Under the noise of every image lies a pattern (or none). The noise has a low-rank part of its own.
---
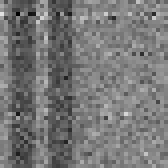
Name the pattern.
bands of columns
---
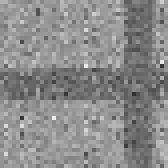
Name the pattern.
bands of rows crossing bands of columns
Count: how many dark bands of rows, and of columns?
1 and 1
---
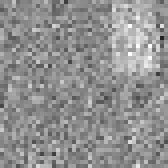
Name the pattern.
one block
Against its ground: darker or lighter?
lighter
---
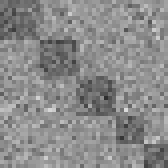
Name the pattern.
blocks along the diagonal
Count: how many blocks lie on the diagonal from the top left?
5
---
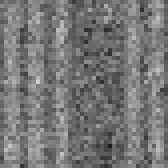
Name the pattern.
bands of columns
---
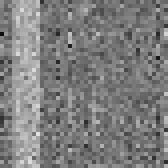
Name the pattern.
one band of columns
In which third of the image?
left
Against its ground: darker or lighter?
lighter
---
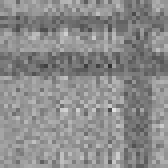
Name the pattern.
bands of rows crossing bands of columns
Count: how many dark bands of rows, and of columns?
2 and 1
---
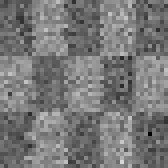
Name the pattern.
a checkerboard
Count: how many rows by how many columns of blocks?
3 by 5
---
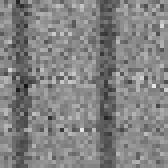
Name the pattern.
bands of columns
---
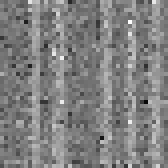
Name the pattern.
bands of columns
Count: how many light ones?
5
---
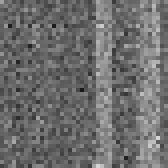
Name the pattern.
bands of columns
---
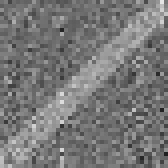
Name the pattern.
a diagonal band
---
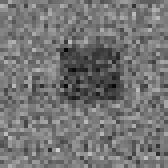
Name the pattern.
one block
